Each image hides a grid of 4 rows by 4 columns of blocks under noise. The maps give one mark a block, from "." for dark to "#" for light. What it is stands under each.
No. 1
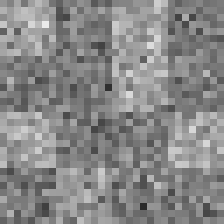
# . # .
. . # .
# . . #
. # . .
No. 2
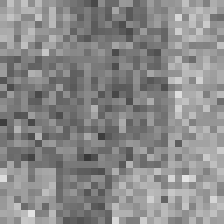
# . . #
. . . #
. . . #
# . # #
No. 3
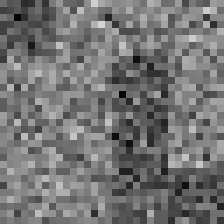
. # # #
# # . #
# # . #
# # . .
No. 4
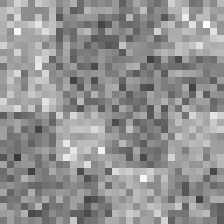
# . . #
# . . .
. # . #
. . # .
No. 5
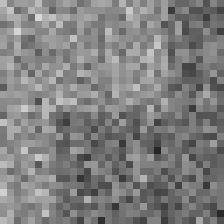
# # # .
# # # .
# . . .
# . . .
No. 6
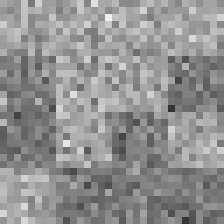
# # # #
. # # .
. # . #
# . . .
